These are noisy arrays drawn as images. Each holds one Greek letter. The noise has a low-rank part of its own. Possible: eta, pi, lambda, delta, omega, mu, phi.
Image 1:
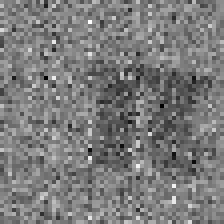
pi
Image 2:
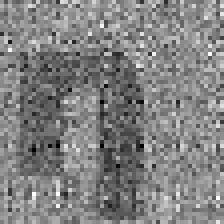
eta
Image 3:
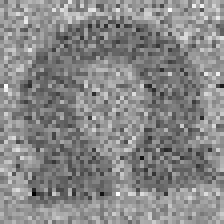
omega
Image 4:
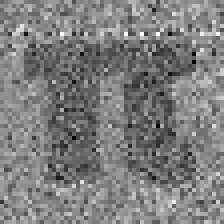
pi
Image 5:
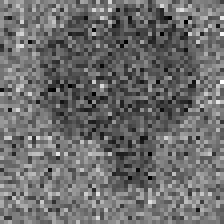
phi
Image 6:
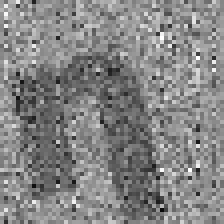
eta
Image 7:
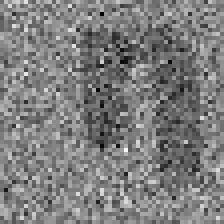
eta
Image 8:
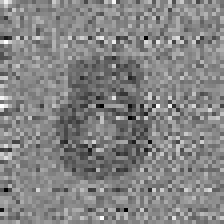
delta
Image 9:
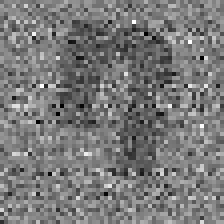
eta
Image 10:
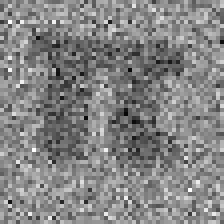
pi
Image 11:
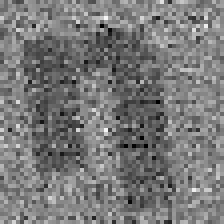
eta
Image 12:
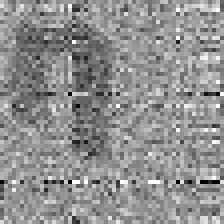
eta
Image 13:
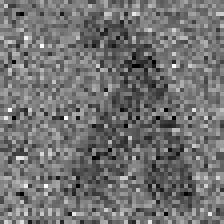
lambda
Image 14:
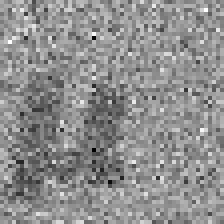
mu
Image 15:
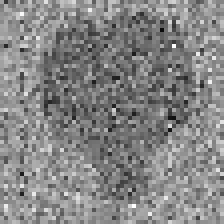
phi
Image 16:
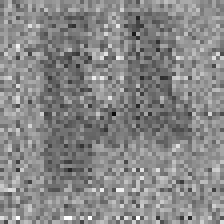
mu
